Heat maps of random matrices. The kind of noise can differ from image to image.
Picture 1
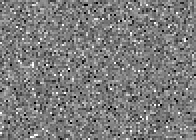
heavy tails
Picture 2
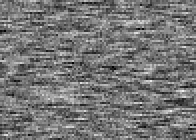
streaked along the rows
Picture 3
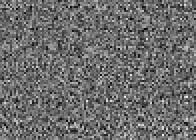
low rank plus noise
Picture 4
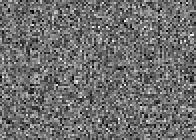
low rank plus noise
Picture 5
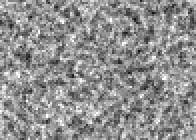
blotchy
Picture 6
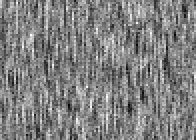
streaked along the columns
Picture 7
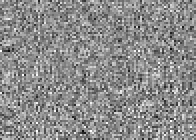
low rank plus noise
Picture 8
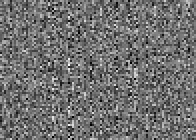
columns of uneven size
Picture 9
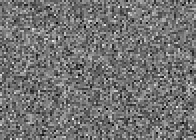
independent entries
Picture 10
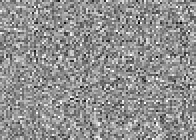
low rank plus noise
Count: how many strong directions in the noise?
five to eight
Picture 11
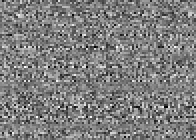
rows of uneven size
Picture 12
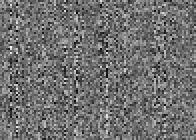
columns of uneven size
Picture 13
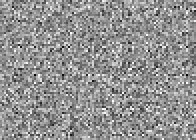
low rank plus noise
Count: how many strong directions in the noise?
two
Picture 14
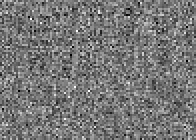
low rank plus noise
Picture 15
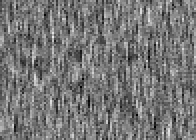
streaked along the columns
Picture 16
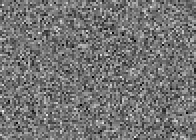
independent entries
